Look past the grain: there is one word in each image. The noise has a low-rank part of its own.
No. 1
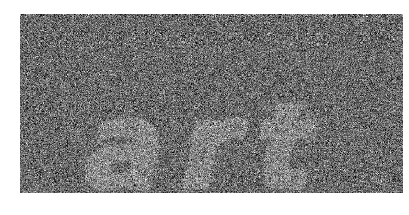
art
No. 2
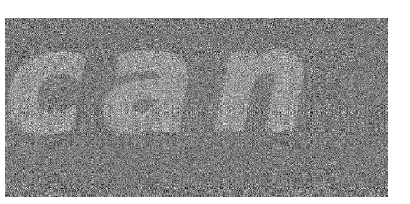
can
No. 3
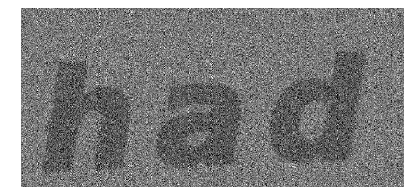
had
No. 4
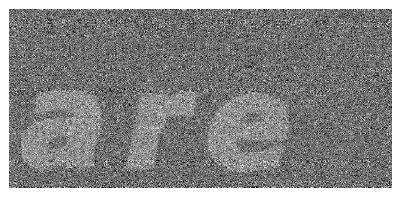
are
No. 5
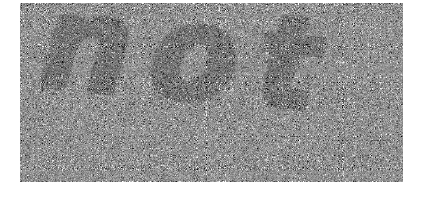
not
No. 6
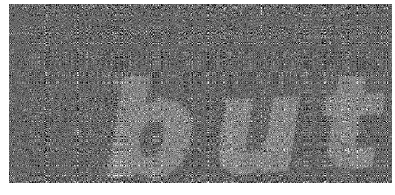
but
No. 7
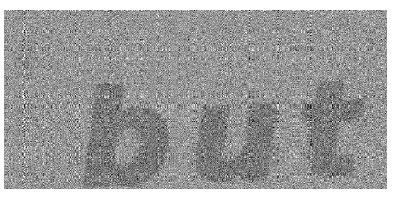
but
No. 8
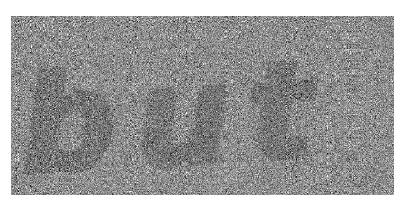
but
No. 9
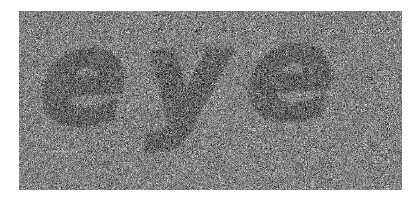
eye
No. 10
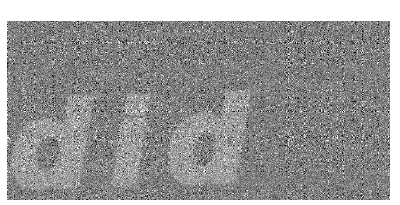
did
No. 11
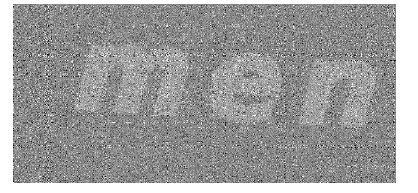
men
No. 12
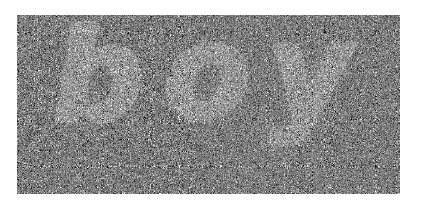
boy
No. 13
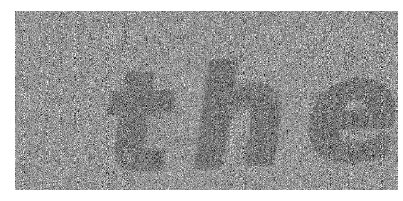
the
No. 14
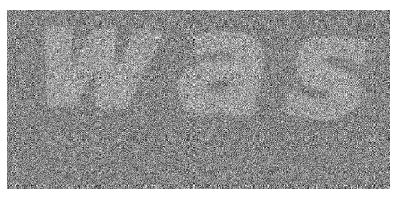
was
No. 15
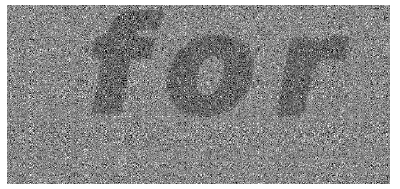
for
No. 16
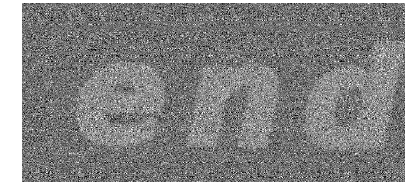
end
